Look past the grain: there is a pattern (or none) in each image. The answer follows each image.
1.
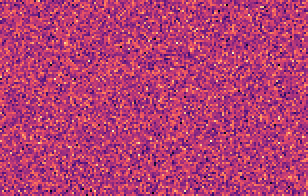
only noise
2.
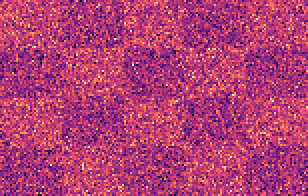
a checkerboard
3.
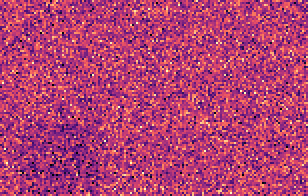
one block
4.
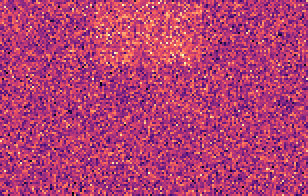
one block
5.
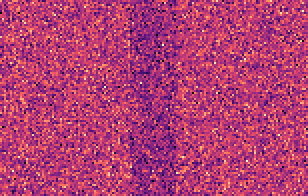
one band of columns
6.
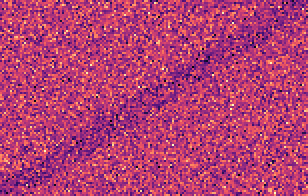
a diagonal band
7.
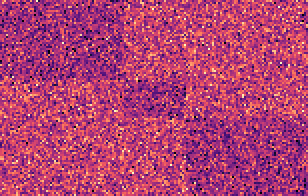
blocks along the diagonal
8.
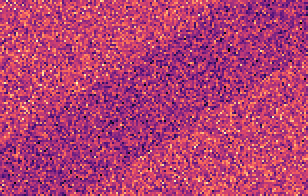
a diagonal band
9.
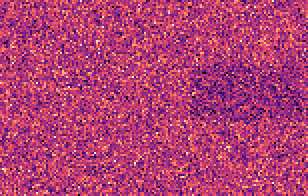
one block
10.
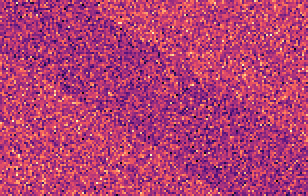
a diagonal band
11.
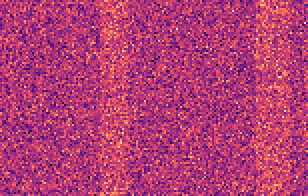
bands of columns
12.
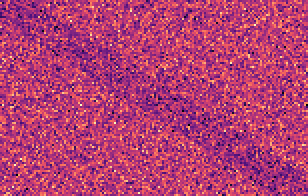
a diagonal band
